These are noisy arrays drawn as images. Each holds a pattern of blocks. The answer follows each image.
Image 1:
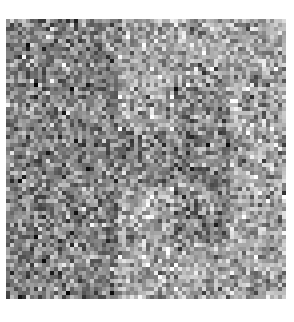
top and bottom mirror each other
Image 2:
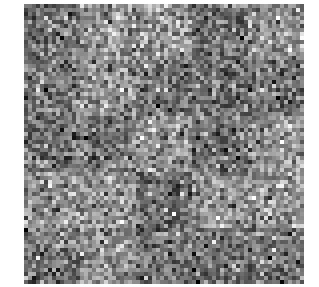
mirrored about the diagonal from the bottom left
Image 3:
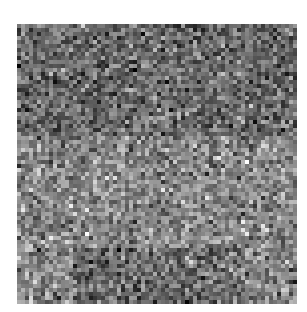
left and right mirror each other
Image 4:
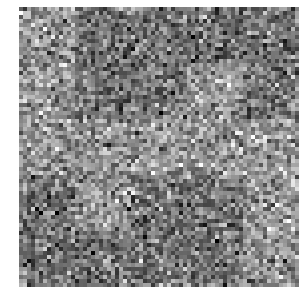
the same after a half turn
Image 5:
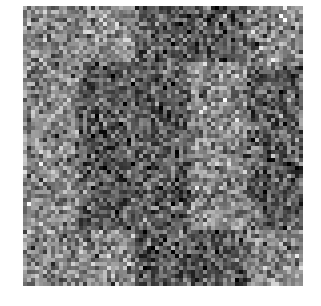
top and bottom mirror each other
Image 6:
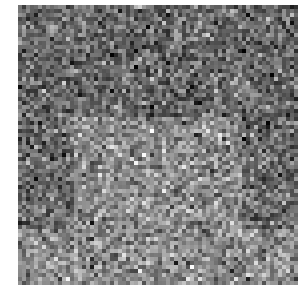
left and right mirror each other
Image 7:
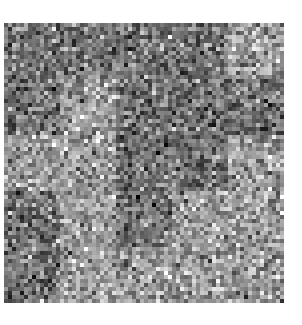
no symmetry
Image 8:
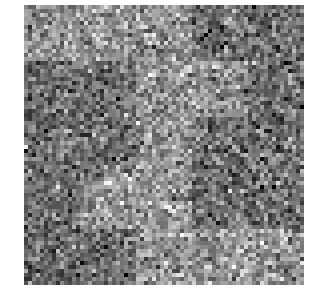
the same after a half turn
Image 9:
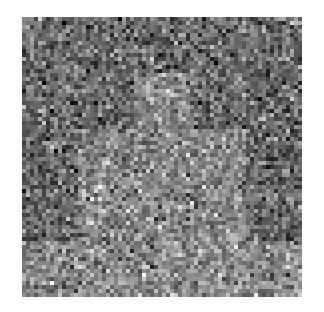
left and right mirror each other
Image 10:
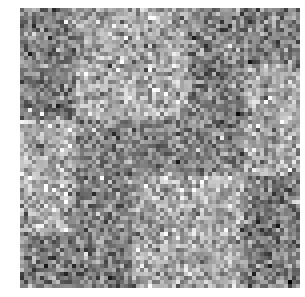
the same after a half turn
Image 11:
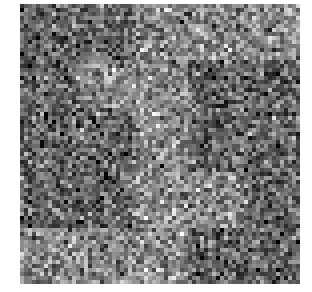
the same after a half turn
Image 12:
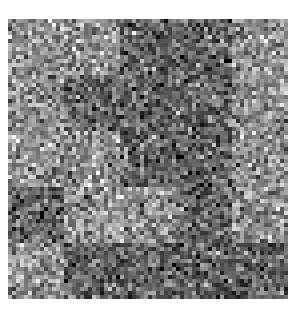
no symmetry
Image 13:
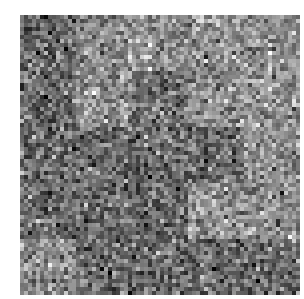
mirrored about the diagonal from the bottom left
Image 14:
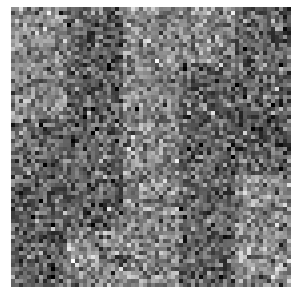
the same after a half turn
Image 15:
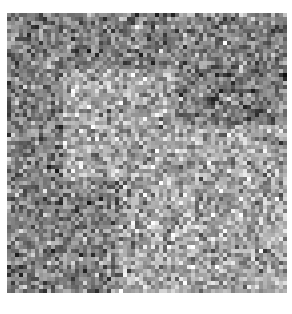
mirrored about the diagonal from the top left
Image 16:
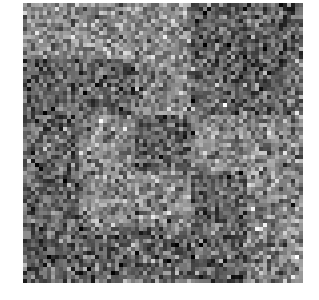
mirrored about the diagonal from the bottom left
